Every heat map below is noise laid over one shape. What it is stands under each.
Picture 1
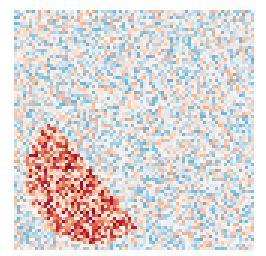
half disc
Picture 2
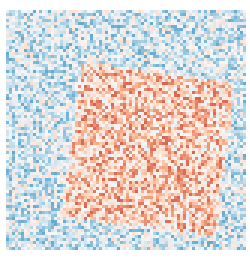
square
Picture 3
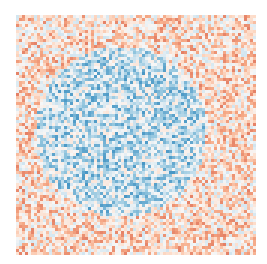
disc
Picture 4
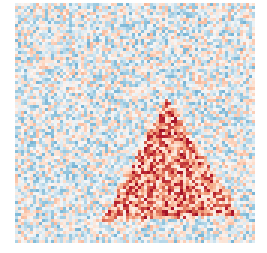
triangle
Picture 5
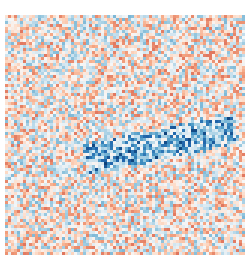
bar
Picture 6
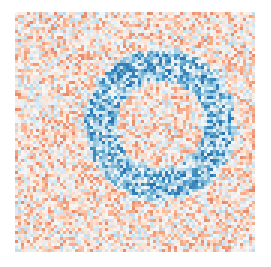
ring
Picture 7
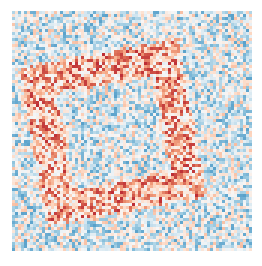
square frame
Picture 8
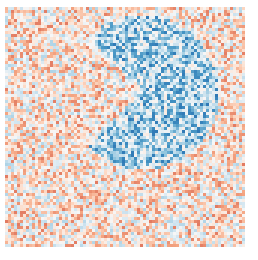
disc with a wedge cut out
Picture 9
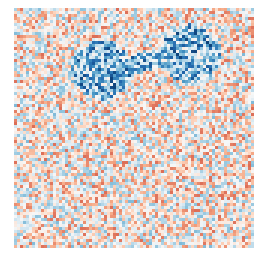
dumbbell
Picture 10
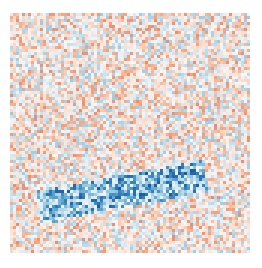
bar
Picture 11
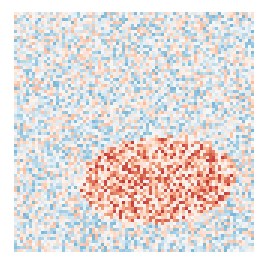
ellipse
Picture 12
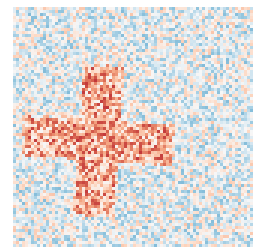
cross
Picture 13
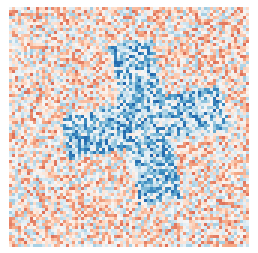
cross
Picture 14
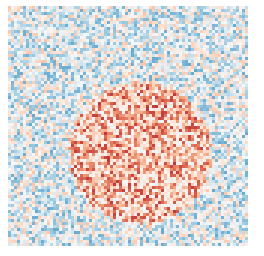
disc
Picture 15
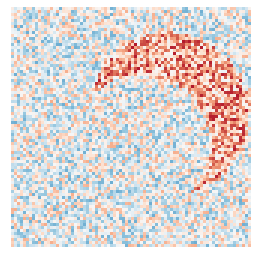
crescent
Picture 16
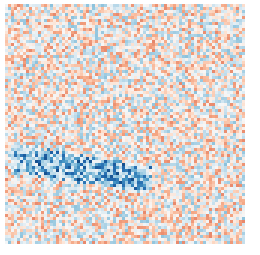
bar
